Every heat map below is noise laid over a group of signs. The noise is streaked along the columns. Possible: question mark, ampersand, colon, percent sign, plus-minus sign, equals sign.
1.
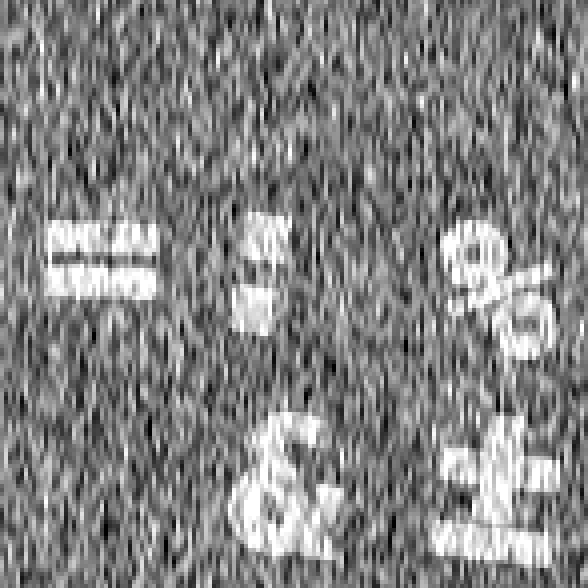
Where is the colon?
centre
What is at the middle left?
equals sign
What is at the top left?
nothing
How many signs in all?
5
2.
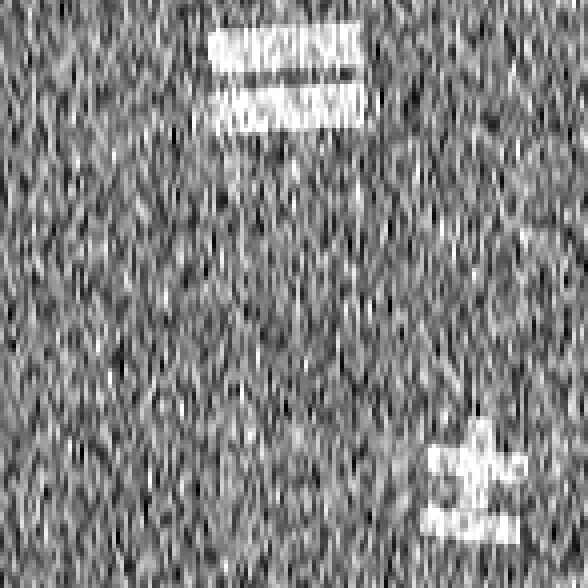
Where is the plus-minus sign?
bottom right
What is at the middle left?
nothing
